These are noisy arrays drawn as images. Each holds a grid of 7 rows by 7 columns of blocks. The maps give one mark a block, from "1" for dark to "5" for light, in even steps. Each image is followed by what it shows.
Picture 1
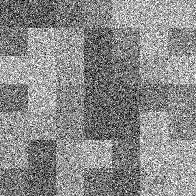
1123555
2541353
5541245
2531123
4431153
4145255
2142145
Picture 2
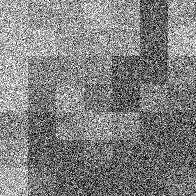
5445414
5544415
5333113
5242132
3134311
4112111
5211112
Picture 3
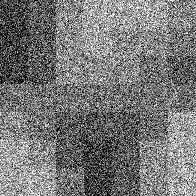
1245554
1245443
1244432
3333333
4322235
5421245
5531245
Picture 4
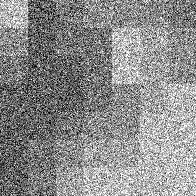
5123332
3122543
2112543
1112345
1123355
1234455
1245555
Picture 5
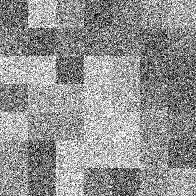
1531234
2122212
5515411
2445421
5335532
3155531
3152134
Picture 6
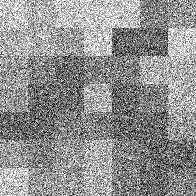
5455523
4435115
3212244
3114124
1122113
3234211
5334212
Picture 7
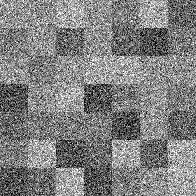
4454352
3424213
4345544
1451343
2333142
3512525
1251345
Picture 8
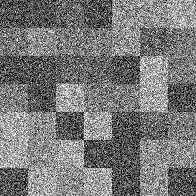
1121445
3433423
1122153
3153351
5415123
5451144
1545141
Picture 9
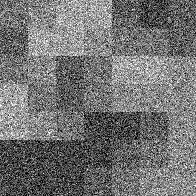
3455212
2554332
3423554
5323444
5431124
1111234
1112344
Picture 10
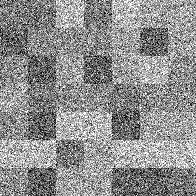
2252544
1333414
3141453
4233233
3155144
5524555
3144112
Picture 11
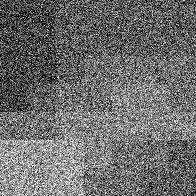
1122222
1122222
1123333
1233443
3344444
5554332
5553322
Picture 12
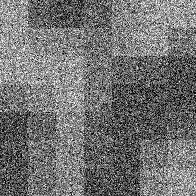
5212455
5443453
5553221
3453111
1242112
1342134
1341145
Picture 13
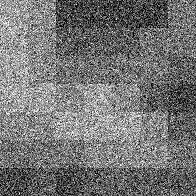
5411113
5422233
5433332
5545421
4455542
3334443
1212222
